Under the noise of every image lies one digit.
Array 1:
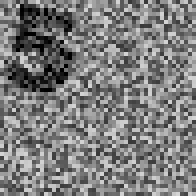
dark 5, top left
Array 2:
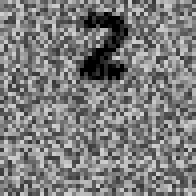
dark 2, top middle
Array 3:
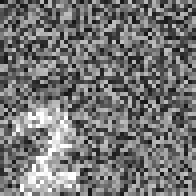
light 2, bottom left
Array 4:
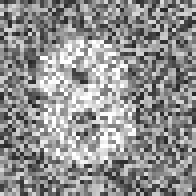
light 8
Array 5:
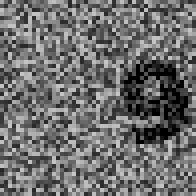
dark 9, middle right
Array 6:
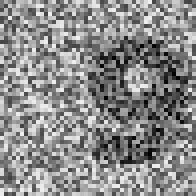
dark 9
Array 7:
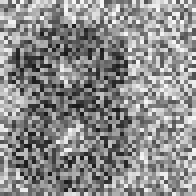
dark 8
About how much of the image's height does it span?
nearly all
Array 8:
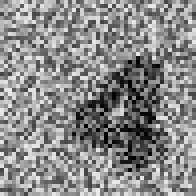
dark 4
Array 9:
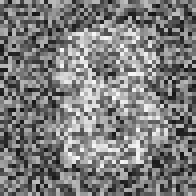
light 8
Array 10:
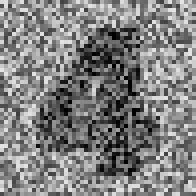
dark 4
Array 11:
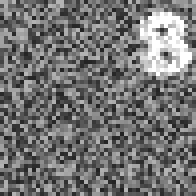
light 8, top right
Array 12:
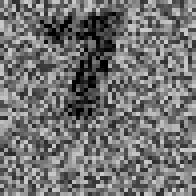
dark 7
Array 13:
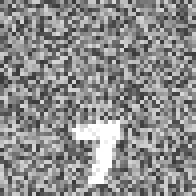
light 7, bottom middle
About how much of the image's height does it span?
a third
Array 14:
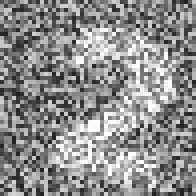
light 2
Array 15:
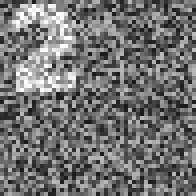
light 2, top left
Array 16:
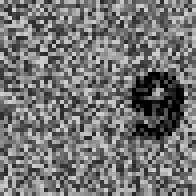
dark 9, middle right
